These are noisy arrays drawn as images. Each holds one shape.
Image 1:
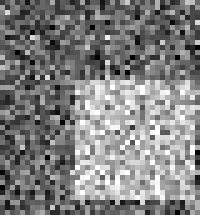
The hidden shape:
square
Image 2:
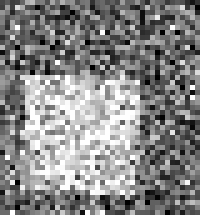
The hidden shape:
square
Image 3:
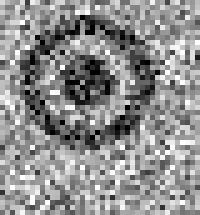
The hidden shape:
bullseye
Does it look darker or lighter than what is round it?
darker
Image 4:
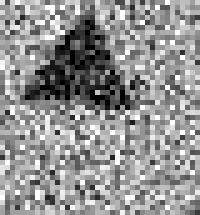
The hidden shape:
triangle
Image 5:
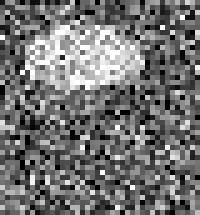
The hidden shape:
ellipse
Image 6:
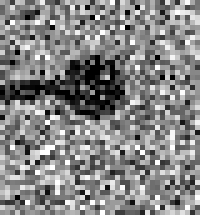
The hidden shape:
lollipop
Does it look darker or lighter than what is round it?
darker
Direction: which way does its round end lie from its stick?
right
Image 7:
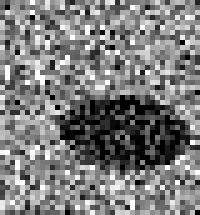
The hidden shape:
ellipse
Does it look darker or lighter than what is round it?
darker
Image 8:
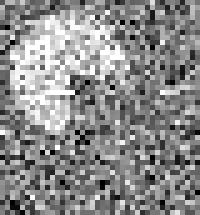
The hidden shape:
disc with a wedge cut out
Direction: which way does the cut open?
down and right
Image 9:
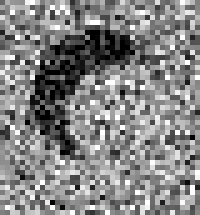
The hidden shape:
crescent
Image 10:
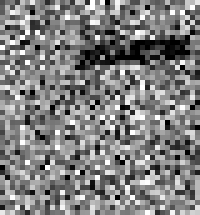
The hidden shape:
bar
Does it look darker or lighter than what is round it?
darker
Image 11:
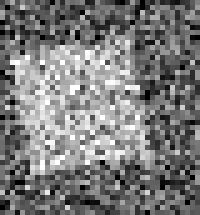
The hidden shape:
square
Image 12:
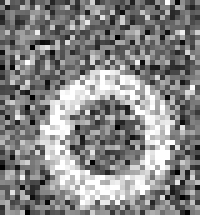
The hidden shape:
ring
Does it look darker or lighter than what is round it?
lighter
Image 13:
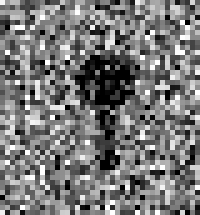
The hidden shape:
lollipop
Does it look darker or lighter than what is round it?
darker
